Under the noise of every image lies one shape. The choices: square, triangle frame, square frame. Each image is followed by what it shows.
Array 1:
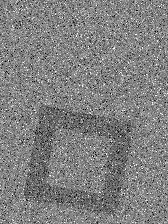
square frame
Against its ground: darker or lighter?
darker
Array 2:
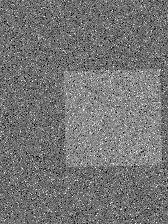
square
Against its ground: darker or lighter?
lighter
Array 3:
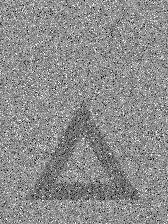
triangle frame
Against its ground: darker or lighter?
darker
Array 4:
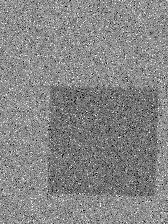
square
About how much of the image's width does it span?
two thirds
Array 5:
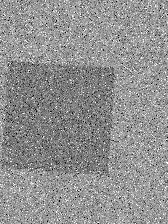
square
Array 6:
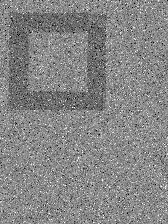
square frame
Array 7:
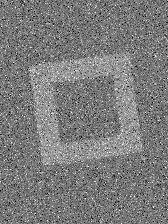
square frame
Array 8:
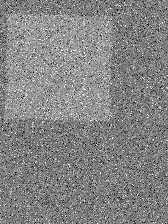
square
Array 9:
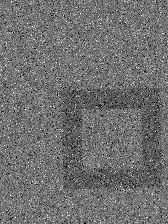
square frame
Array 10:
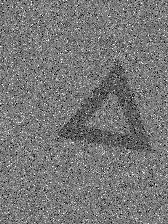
triangle frame
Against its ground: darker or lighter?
darker
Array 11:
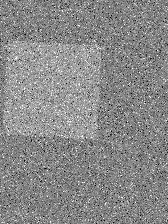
square
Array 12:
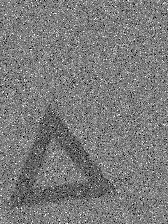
triangle frame
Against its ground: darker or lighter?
darker
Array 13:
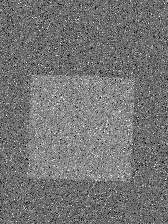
square
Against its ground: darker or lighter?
lighter
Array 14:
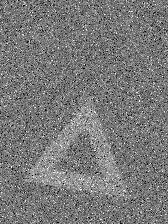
triangle frame
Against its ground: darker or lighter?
lighter
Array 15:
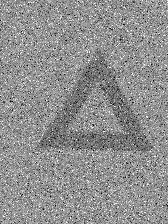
triangle frame
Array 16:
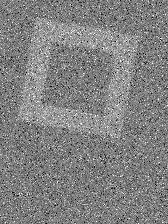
square frame
